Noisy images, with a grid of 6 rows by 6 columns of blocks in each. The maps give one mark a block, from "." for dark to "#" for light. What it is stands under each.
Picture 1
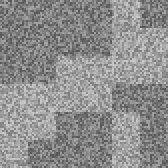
....#.
....##
..####
####..
##..#.
#...#.
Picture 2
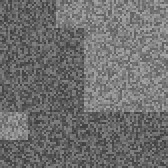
..####
...###
...###
...###
#.....
......
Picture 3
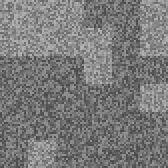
###..#
####.#
...#..
.....#
......
.#....
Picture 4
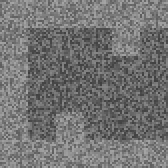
######
#...#.
#.....
#.....
#.#...
######
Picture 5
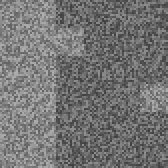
##....
###...
##....
##...#
##....
##....
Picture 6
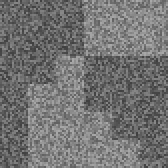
...###
...###
..#...
.##...
.###..
.####.
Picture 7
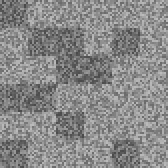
.#####
#..#.#
##..##
..####
##.###
.###.#
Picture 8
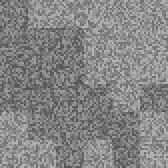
.#####
...###
...###
....#.
#....#
##.#.#
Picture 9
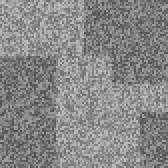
###...
###...
..##..
..####
..###.
..###.
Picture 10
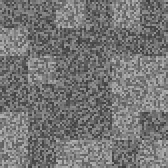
..#.#.
#.....
.#..##
....##
#...#.
#.##.#
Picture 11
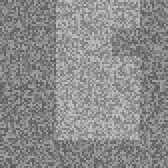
..###.
..##..
..###.
..###.
..###.
......
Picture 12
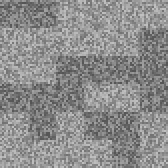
..####
#####.
##....
...##.
#.#..#
####.#
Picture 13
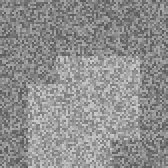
......
......
..###.
.####.
.####.
.###..
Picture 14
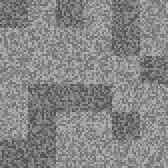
.#.#.#
####.#
#####.
#...##
#.##.#
..####
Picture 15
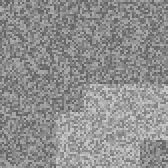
......
......
......
...###
..####
..###.
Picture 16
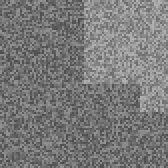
...###
...###
...###
.....#
......
......
